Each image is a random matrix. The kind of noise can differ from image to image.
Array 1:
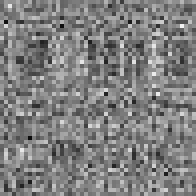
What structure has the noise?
low rank plus noise
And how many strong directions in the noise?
two
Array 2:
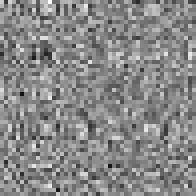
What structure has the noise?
low rank plus noise
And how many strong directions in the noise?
two
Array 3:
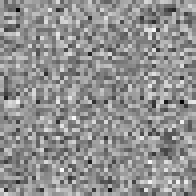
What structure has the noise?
low rank plus noise
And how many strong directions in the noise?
five to eight
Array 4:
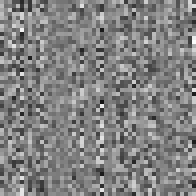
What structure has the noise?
columns of uneven size
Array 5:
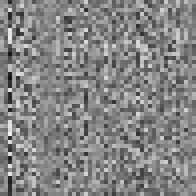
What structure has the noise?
columns of uneven size
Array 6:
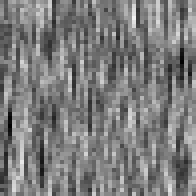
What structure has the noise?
streaked along the columns
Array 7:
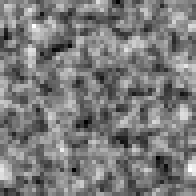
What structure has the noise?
blotchy
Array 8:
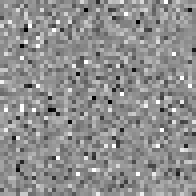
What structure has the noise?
heavy tails
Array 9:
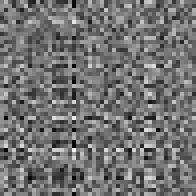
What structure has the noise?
low rank plus noise
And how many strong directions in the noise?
one
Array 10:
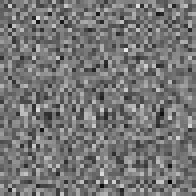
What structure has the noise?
low rank plus noise
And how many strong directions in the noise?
three or four
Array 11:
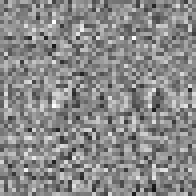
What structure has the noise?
low rank plus noise
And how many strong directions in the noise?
three or four
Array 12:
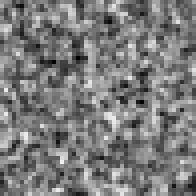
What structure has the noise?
blotchy
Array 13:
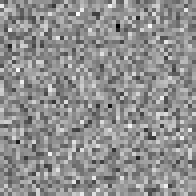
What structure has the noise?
independent entries
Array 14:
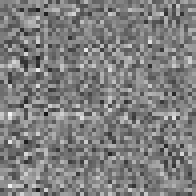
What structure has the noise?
low rank plus noise
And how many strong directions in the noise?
five to eight
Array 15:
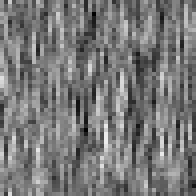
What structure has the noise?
streaked along the columns
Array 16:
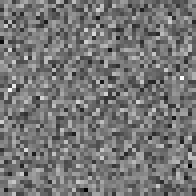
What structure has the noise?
independent entries
